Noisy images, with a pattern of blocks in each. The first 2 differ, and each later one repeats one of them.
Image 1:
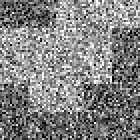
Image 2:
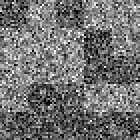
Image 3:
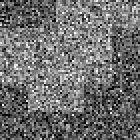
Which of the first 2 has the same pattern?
1
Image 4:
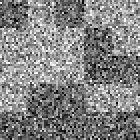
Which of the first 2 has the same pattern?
2
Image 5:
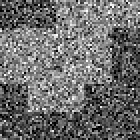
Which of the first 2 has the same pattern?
1
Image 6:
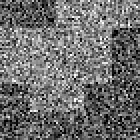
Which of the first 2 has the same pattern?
1
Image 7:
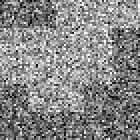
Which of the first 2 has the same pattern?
1
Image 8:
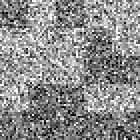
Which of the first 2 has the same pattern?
2
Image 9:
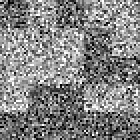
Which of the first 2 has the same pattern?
2
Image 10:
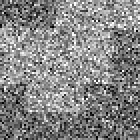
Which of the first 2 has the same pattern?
1
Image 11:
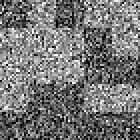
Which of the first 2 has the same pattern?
2
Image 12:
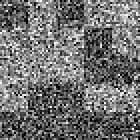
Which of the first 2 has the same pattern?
2
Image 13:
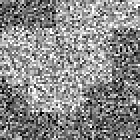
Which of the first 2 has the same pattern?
1
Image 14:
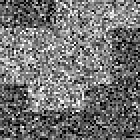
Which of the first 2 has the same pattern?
1
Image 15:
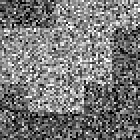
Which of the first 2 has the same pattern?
1
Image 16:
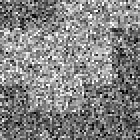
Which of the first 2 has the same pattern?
1
